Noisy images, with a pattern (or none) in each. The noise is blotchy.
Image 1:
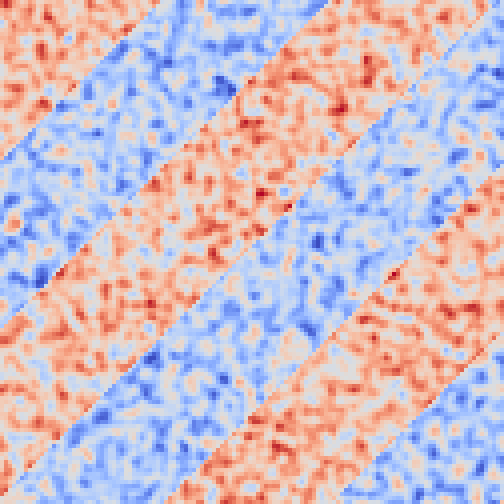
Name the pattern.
diagonal stripes
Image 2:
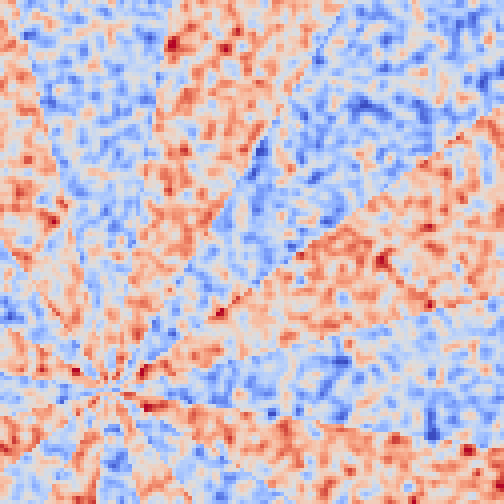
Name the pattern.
spokes from one point
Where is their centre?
bottom left
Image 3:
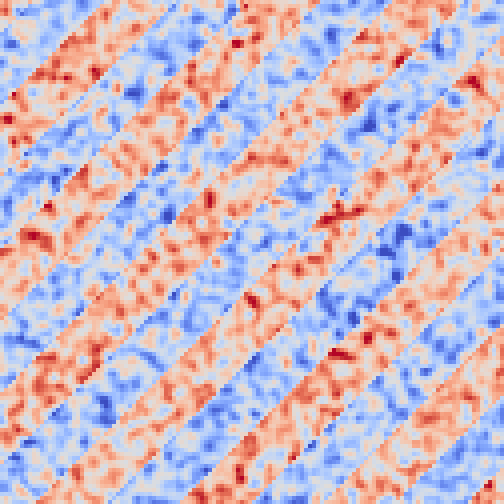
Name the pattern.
diagonal stripes
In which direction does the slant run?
bottom left to top right
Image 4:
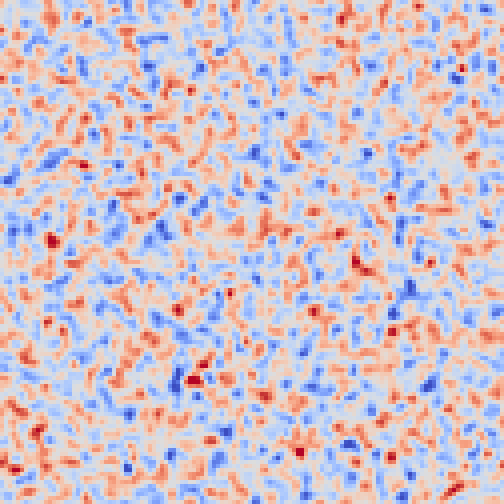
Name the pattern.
only noise
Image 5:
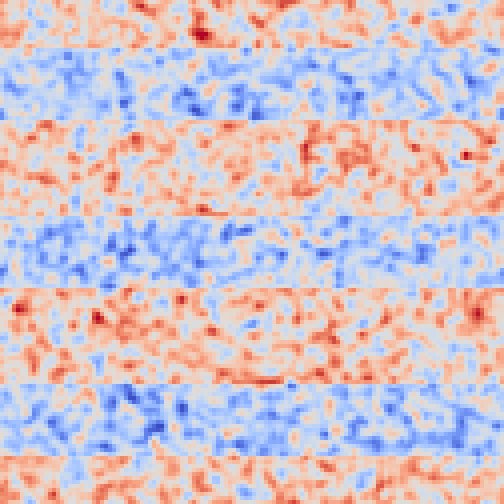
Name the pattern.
horizontal stripes
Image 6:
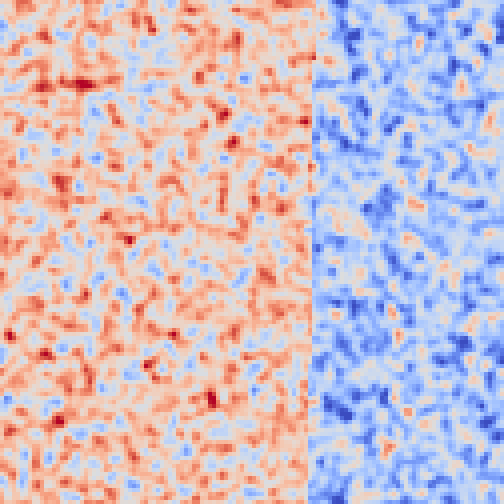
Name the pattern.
a sharp edge
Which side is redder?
left
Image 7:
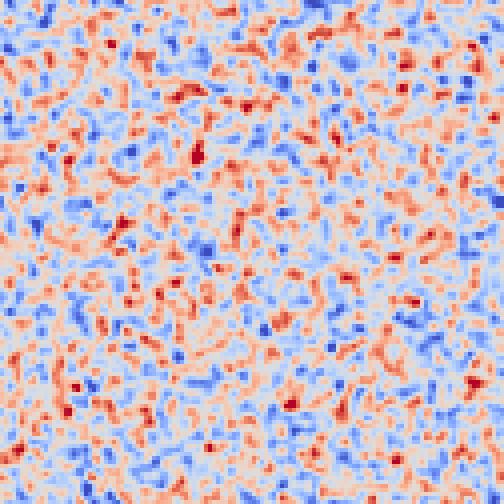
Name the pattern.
only noise
